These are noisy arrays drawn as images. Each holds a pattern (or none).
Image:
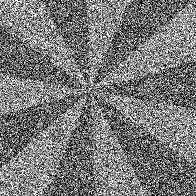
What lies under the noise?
spokes from one point
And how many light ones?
7
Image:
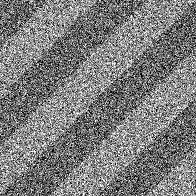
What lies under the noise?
diagonal stripes
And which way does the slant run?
bottom left to top right
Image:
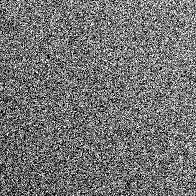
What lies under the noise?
a smooth slope
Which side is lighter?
top right
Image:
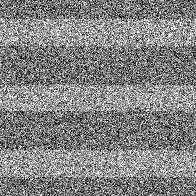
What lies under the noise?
horizontal stripes
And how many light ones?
3
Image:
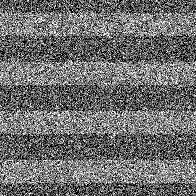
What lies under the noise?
horizontal stripes
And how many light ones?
4
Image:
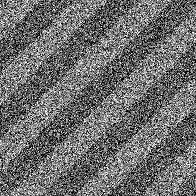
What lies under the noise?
diagonal stripes
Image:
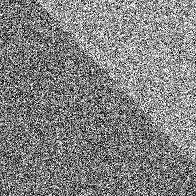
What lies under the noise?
a sharp edge
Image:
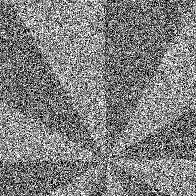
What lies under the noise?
spokes from one point
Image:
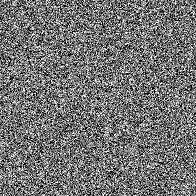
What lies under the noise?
only noise
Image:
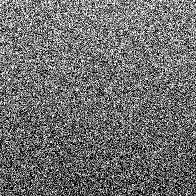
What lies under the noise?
a smooth slope
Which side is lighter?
top
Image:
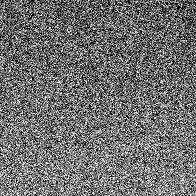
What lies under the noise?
a smooth slope
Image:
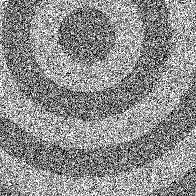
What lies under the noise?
rings round one point
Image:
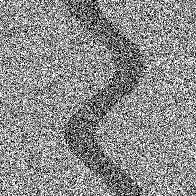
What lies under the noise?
a wavy band
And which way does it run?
top to bottom
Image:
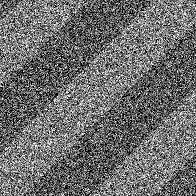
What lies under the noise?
diagonal stripes
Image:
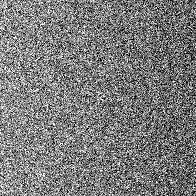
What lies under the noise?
a smooth slope
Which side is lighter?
left
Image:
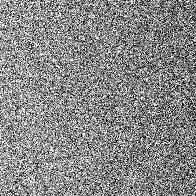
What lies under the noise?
a smooth slope
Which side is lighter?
left
